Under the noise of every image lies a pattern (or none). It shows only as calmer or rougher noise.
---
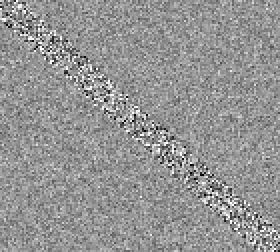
a diagonal band
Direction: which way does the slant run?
top left to bottom right
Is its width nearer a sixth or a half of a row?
a sixth
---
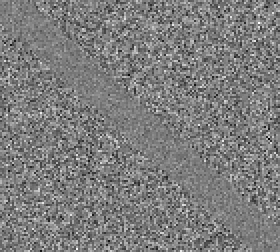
a diagonal band
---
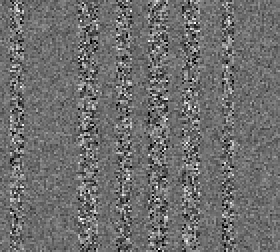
bands of columns
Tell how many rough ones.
6
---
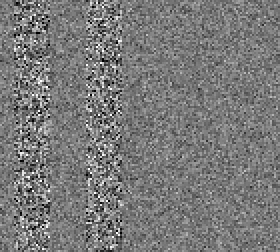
bands of columns
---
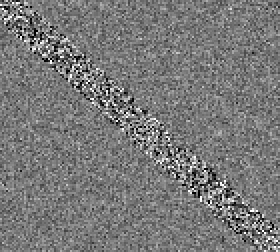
a diagonal band
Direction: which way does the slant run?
top left to bottom right
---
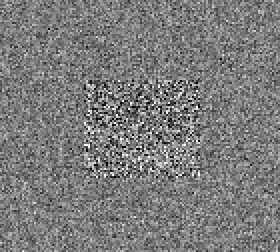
one block
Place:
centre
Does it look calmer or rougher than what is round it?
rougher
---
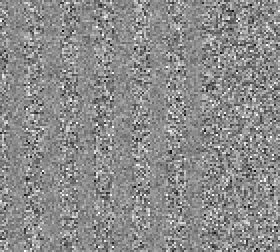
bands of columns
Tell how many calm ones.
6
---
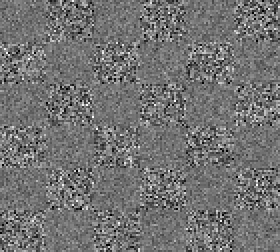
a checkerboard
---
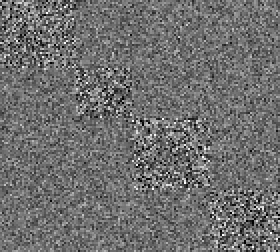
blocks along the diagonal
